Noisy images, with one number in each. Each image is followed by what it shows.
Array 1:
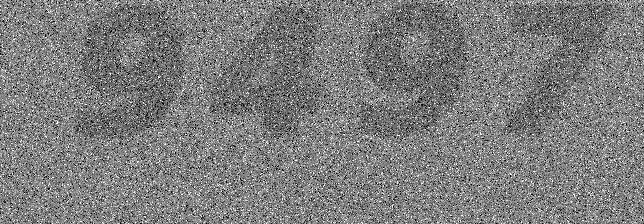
9497
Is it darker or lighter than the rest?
darker
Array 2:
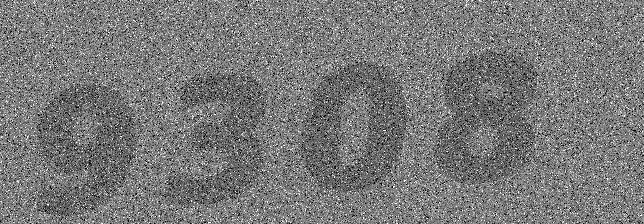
9308
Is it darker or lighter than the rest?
darker
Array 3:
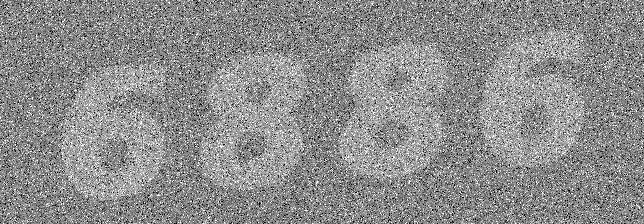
6886
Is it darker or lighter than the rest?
lighter
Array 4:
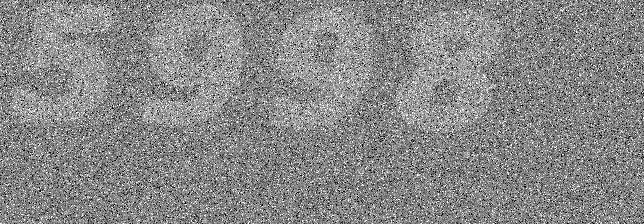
5998
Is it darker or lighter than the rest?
lighter
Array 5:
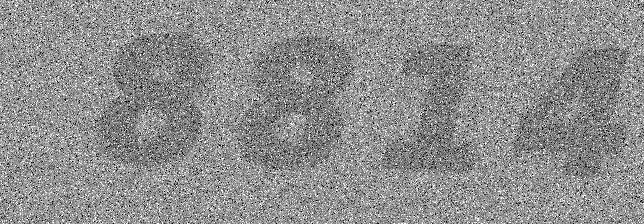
8814
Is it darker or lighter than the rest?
darker
